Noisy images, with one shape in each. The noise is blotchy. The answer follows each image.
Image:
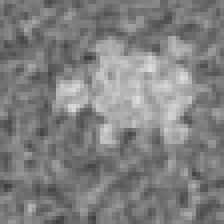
turtle
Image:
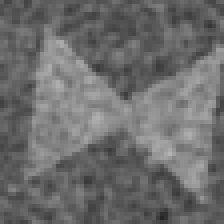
bow tie
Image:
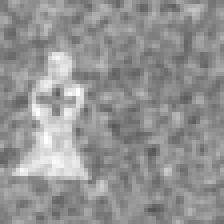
chess bishop
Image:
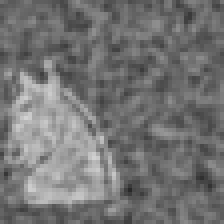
chess knight
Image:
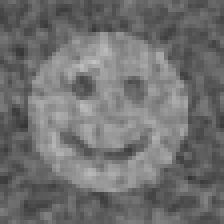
smiling face
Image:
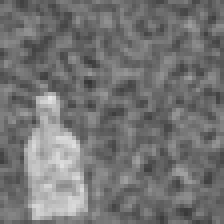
bottle
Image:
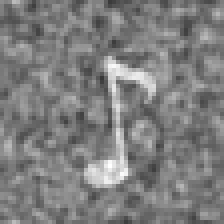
musical note
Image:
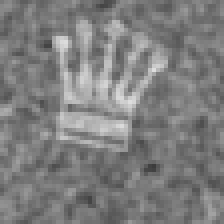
chess queen
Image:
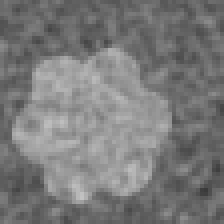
flower
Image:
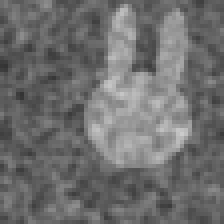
rabbit's head
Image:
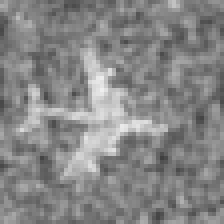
airplane
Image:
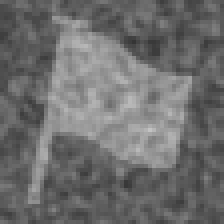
flag
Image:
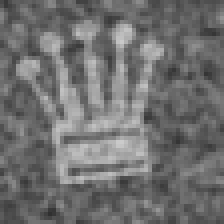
chess queen
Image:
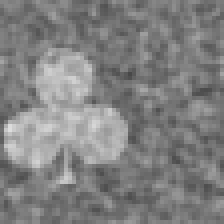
club
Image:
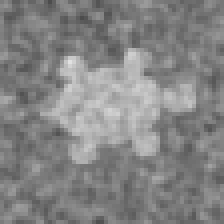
turtle
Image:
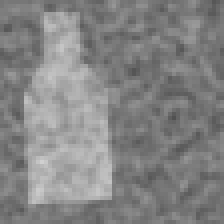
bottle
